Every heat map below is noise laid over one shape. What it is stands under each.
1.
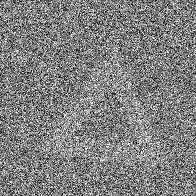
triangle frame
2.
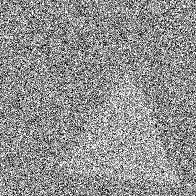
triangle
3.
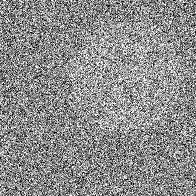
disc
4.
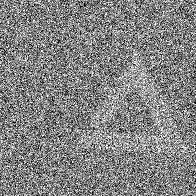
triangle frame
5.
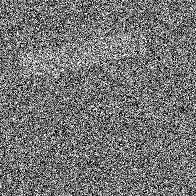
bar
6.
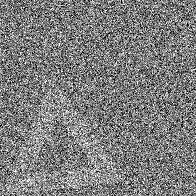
triangle frame
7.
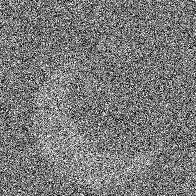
crescent
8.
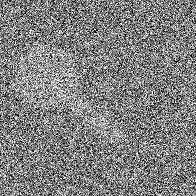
lollipop
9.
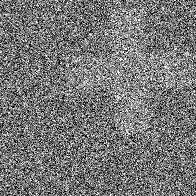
cross
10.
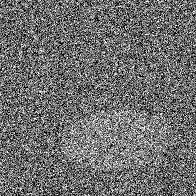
ellipse
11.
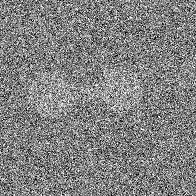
dumbbell
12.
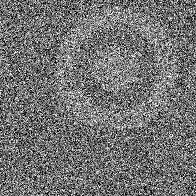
bullseye
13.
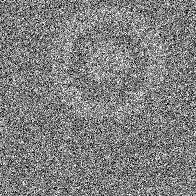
bullseye
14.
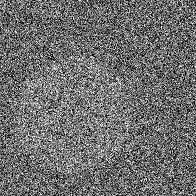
disc
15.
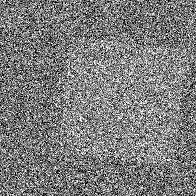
square
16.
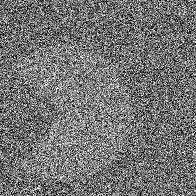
disc with a wedge cut out
